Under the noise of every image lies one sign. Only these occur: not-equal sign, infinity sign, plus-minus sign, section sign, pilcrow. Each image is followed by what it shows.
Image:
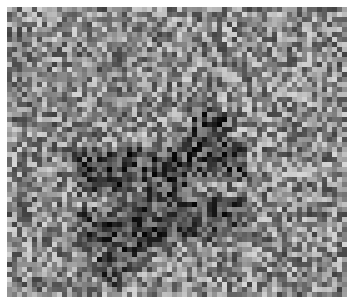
not-equal sign
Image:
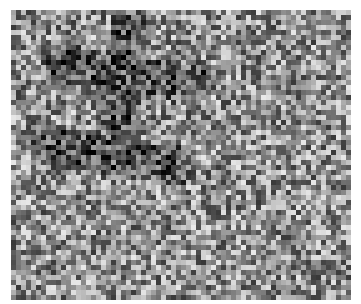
plus-minus sign
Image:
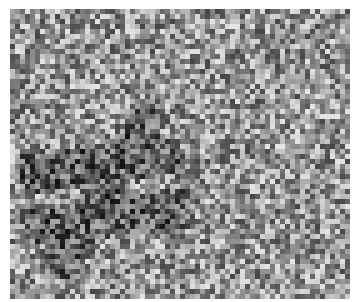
not-equal sign
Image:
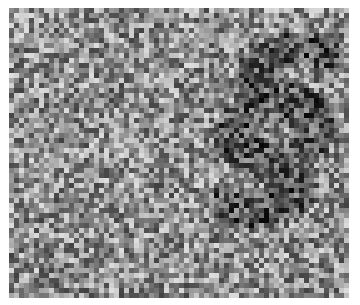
section sign
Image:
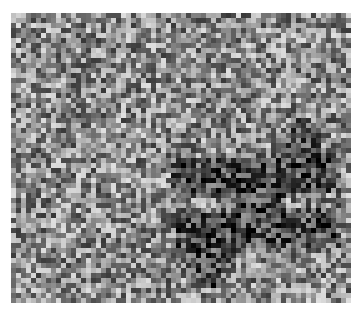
not-equal sign
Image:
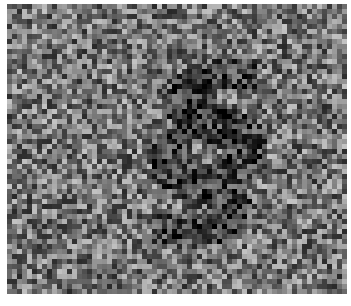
section sign
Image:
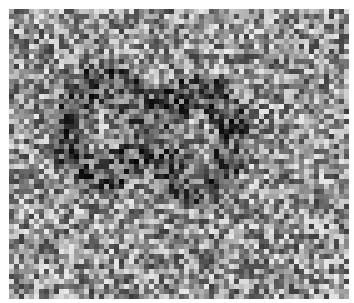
infinity sign
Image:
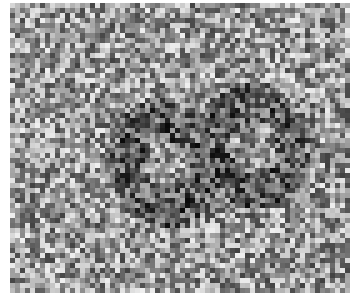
infinity sign
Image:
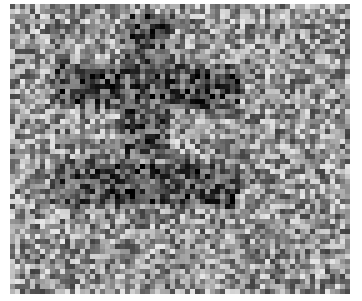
plus-minus sign
